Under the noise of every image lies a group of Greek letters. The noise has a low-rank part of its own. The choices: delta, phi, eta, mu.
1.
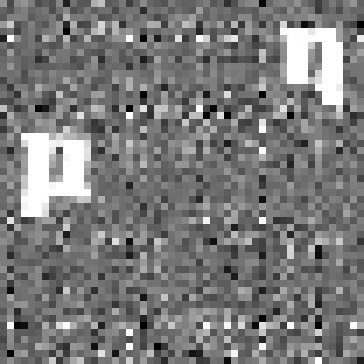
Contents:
top right: eta; middle left: mu
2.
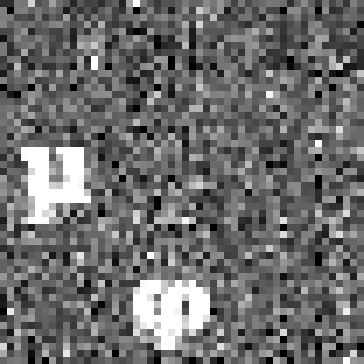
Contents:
middle left: mu; bottom middle: phi
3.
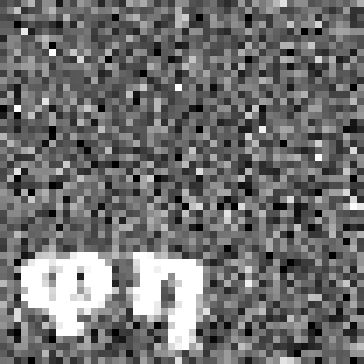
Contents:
bottom left: phi; bottom middle: eta
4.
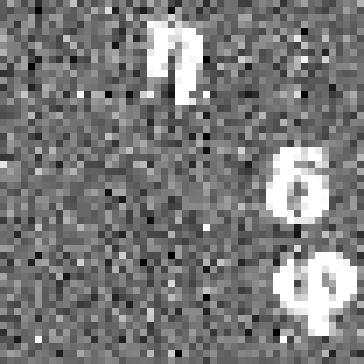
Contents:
top middle: eta; middle right: delta; bottom right: phi
